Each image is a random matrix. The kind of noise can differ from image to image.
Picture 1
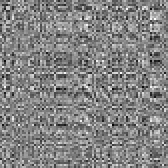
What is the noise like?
low rank plus noise
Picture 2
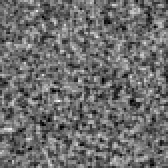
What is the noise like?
blotchy
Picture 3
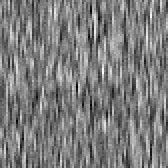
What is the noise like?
streaked along the columns
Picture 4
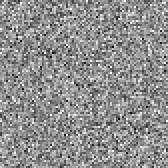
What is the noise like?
independent entries
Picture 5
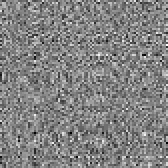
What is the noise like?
low rank plus noise
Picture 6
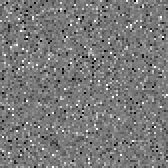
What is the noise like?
heavy tails
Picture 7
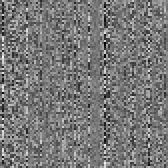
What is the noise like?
columns of uneven size
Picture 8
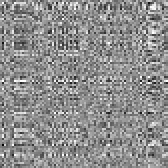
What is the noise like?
low rank plus noise
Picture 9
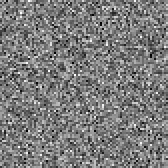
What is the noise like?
independent entries
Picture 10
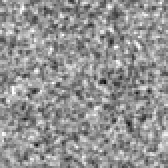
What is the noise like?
blotchy
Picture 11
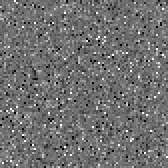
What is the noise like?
heavy tails
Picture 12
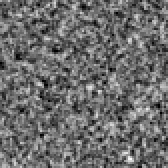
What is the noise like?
blotchy
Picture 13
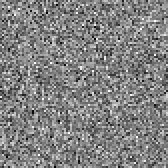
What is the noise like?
independent entries
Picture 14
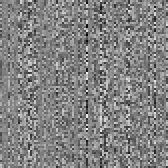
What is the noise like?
columns of uneven size
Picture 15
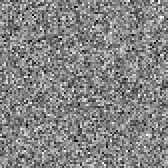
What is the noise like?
independent entries
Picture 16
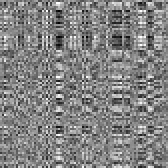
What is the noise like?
low rank plus noise
